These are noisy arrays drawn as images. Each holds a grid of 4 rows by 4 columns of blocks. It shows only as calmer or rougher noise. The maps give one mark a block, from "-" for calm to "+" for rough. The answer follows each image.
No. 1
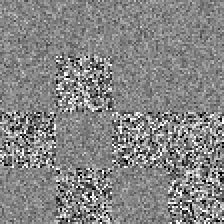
----
-+--
+-++
-+-+
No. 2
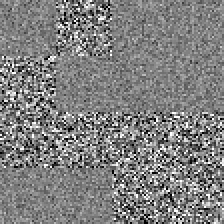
-+--
+---
++++
--++
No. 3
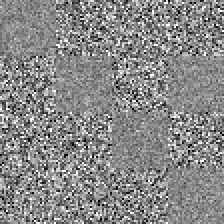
-+++
+-+-
++-+
+++-
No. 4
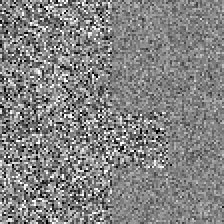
++--
++--
+++-
++--
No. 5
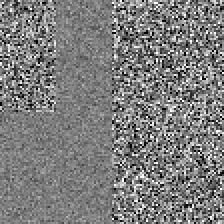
+-++
+-++
--++
--++
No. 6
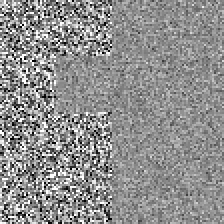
++--
+---
++--
++--
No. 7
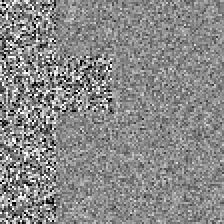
+---
++--
+---
+---
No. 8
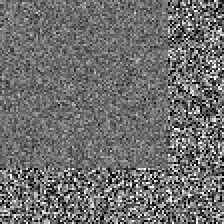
---+
---+
---+
++++
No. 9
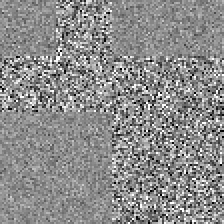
-+--
++++
--++
--++
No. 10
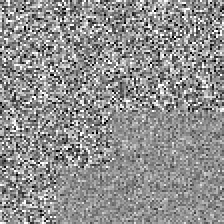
++++
++++
++--
+---
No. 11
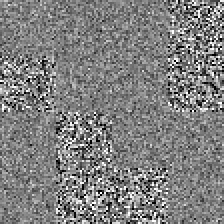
---+
+--+
-+--
-++-
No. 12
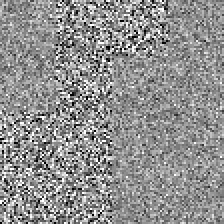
-++-
-+--
++--
++--
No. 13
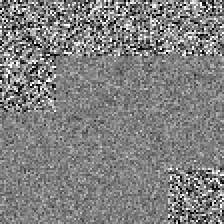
++++
+---
----
---+
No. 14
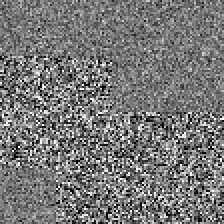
----
++--
++++
-+++
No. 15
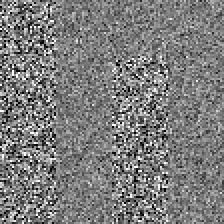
+---
+-+-
+-+-
+-+-
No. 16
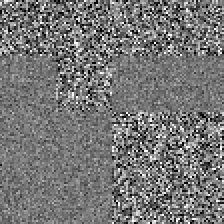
++++
-+--
--++
--++
